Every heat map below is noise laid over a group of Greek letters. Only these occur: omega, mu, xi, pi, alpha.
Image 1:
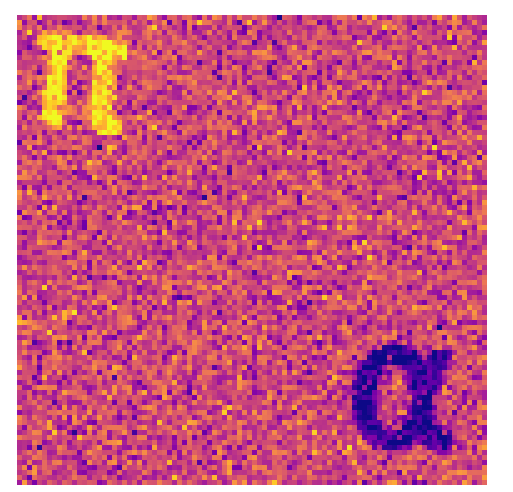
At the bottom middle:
nothing
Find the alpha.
bottom right
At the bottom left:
nothing
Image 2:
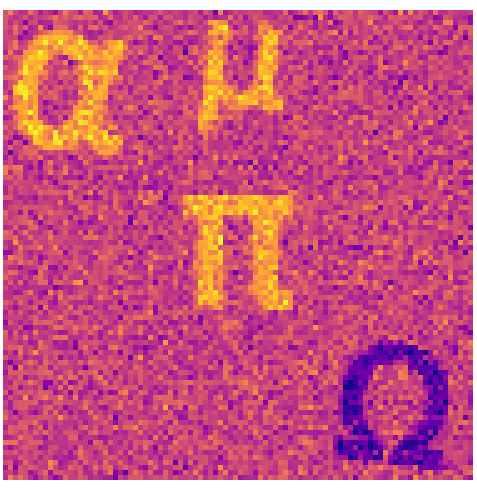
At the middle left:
nothing
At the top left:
alpha
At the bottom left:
nothing
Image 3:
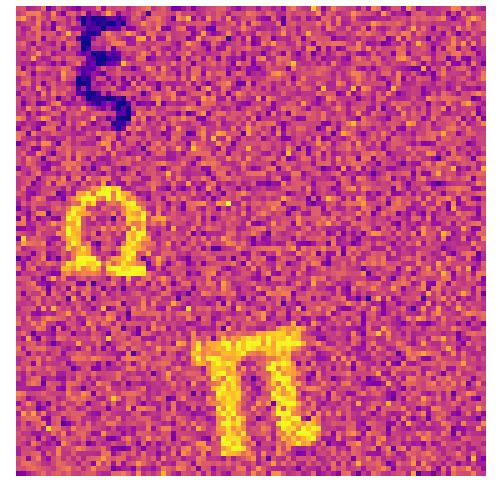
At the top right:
nothing
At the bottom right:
nothing
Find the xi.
top left
